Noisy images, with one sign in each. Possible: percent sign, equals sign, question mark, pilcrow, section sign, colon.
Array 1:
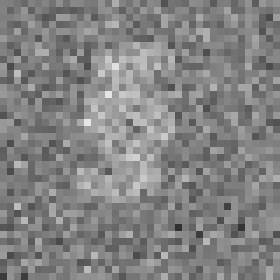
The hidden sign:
section sign
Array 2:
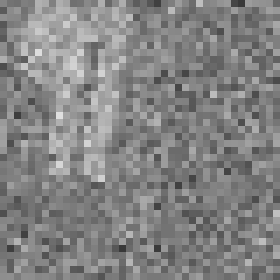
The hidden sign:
pilcrow
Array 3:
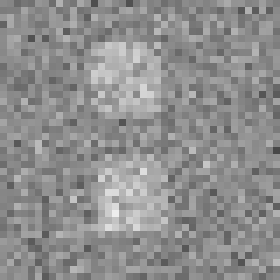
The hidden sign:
colon
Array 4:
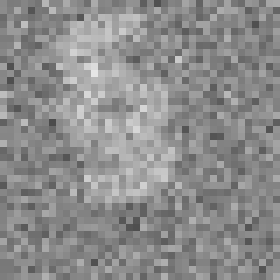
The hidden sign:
section sign
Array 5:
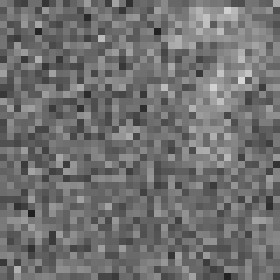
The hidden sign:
question mark
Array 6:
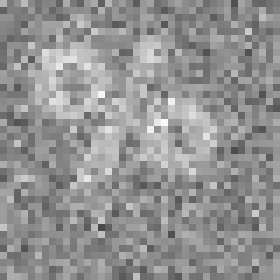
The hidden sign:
percent sign
